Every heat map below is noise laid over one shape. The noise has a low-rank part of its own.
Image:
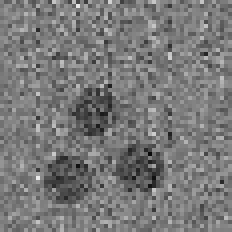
three dots
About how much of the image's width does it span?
half
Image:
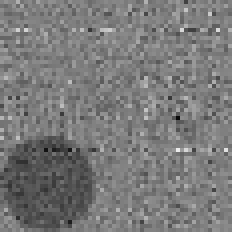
disc
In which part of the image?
bottom left
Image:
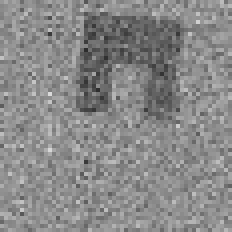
square with a notch
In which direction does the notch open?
down
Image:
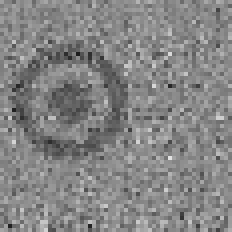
bullseye
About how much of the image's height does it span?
half
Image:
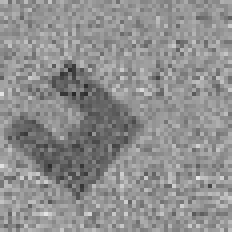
square with a notch
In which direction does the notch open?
up and left
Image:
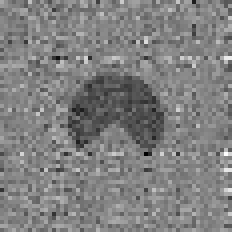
disc with a wedge cut out
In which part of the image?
centre
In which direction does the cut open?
down
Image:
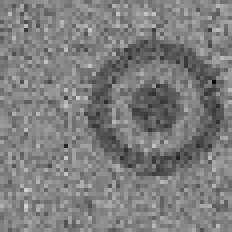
bullseye
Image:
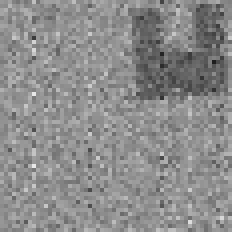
square with a notch
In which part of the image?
top right
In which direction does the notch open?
up
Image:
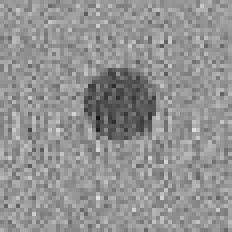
disc
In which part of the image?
centre
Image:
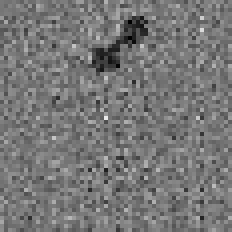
dumbbell
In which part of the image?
top middle
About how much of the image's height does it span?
a quarter
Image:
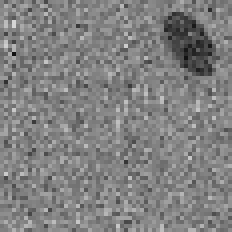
ellipse
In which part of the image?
top right
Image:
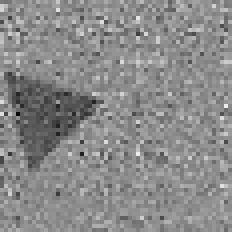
triangle
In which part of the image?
middle left
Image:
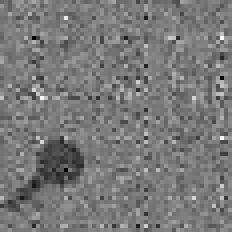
lollipop
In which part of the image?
bottom left
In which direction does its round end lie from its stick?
up and right
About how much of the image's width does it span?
a third
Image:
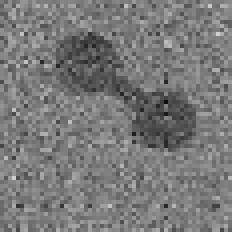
dumbbell
